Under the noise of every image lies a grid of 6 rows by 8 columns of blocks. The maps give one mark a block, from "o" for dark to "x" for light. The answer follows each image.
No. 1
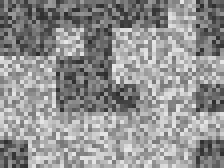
ooooooxo
ooxoxxxo
xxooxxxx
xxoooxxo
xxxxxxxx
oxxxxxxo
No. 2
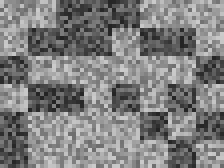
xxoooxxx
xoooxoox
oxxxxxxo
xooxoxox
oxxxxoxo
oxxxxxox
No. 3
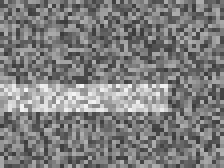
oooooooo
oooooooo
oooooooo
xxxxxxoo
oooooooo
oooooooo
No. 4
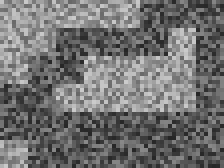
xxxxxooo
xxooooxo
xooxxxxo
ooxxxxxo
oooooooo
xooooooo
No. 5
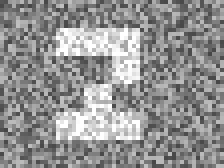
oooooooo
ooxxxooo
ooooxooo
oooxoooo
ooxxxooo
oooooooo
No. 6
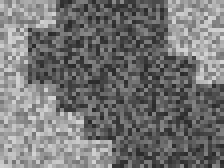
xxooooxx
xoooooxx
xoooooox
xxoooooo
xxxooooo
xxxxoooo
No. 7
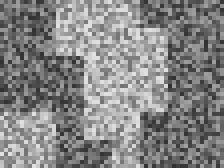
ooxxxooo
ooxxxxoo
oooxxxoo
oooxxxoo
xxoxxooo
xxooxooo
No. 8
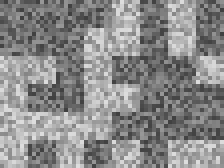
ooooxoxo
oooxxoxo
xxoxooox
xooxxooo
xxxxoooo
xoxoxoxx
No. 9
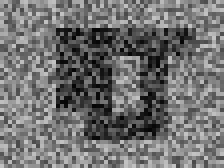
xxxxxxxx
xxooooox
xxooxoxx
xxooxoxx
xxxoooxx
xxxxxxxx
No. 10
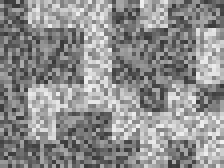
oxxxoxoo
oooxooox
oooxooox
oxxxxoxo
oxooxxxx
oooooxox
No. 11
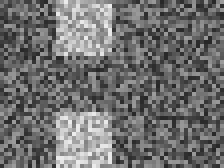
ooxxoooo
ooxxoooo
oooooooo
oooooooo
ooxxoooo
ooxxoooo
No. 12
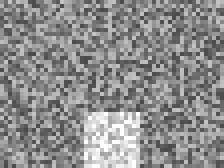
oooooooo
oooooooo
oooooooo
oooooooo
oooxxooo
oooxxooo
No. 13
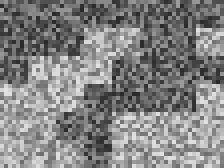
oooooooo
oooxxoox
oxxxoooo
xxxoooox
xxooxxxx
xxxoxxxx
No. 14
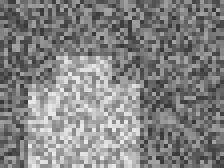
oooooooo
oooooooo
ooxxoooo
oxxxxooo
oxxxxooo
oxxxxooo
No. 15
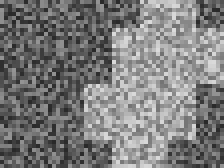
oooooxxo
ooooxxxx
ooooxxxx
oooxxxxo
oooxxxxo
ooooxxoo
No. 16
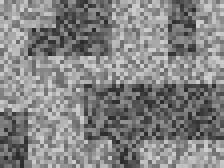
xxooxxox
xoooxxox
xxxxxxxx
xxxooooo
oxxooooo
oxxxoxxx
